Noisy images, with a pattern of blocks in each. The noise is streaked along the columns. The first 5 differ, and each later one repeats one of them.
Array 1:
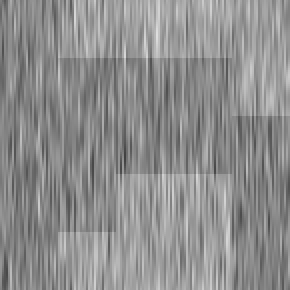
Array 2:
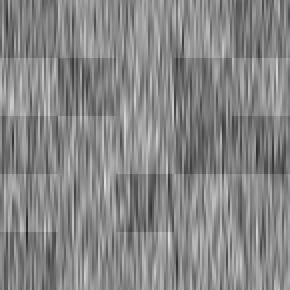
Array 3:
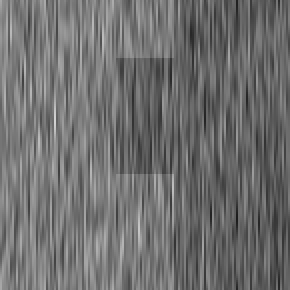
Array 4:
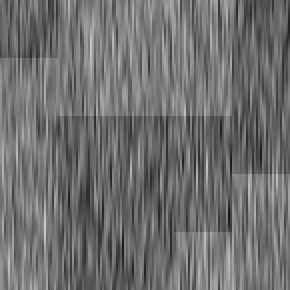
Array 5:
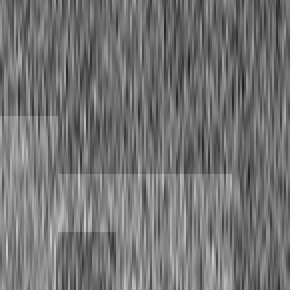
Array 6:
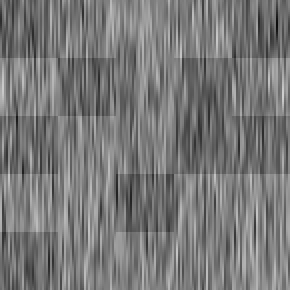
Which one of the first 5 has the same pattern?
2
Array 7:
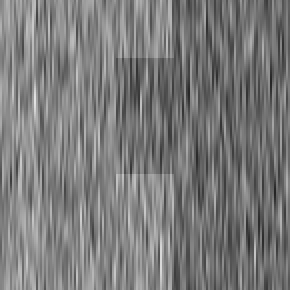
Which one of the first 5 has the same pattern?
3
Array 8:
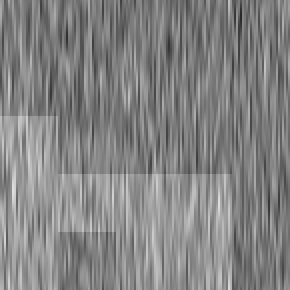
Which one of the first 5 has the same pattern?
5
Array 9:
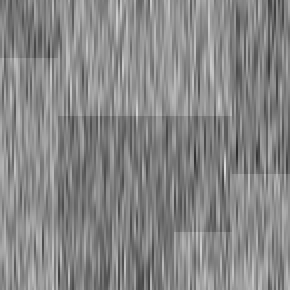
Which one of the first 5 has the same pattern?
4
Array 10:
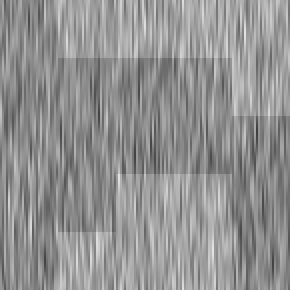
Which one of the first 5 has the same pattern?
1
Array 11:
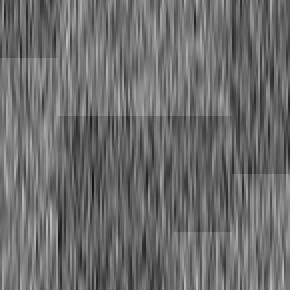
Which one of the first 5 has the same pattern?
4
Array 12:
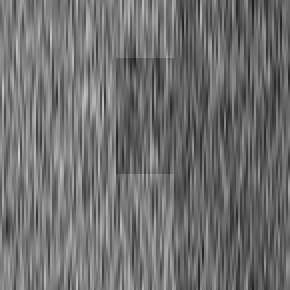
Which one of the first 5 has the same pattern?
3
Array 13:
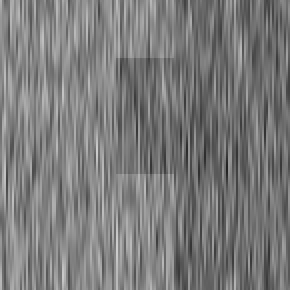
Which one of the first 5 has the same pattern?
3
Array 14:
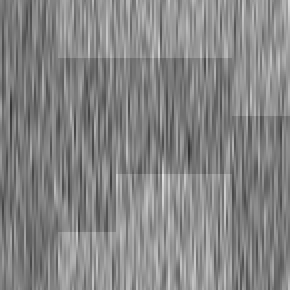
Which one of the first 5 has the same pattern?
1
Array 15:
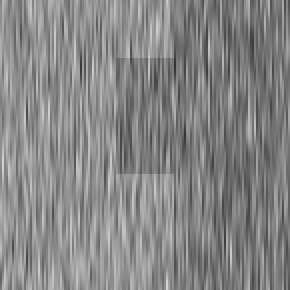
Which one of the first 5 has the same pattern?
3
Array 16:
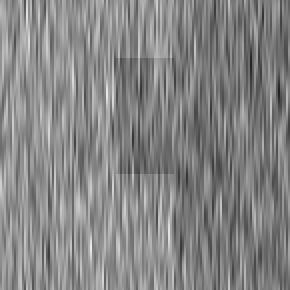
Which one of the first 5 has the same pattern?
3
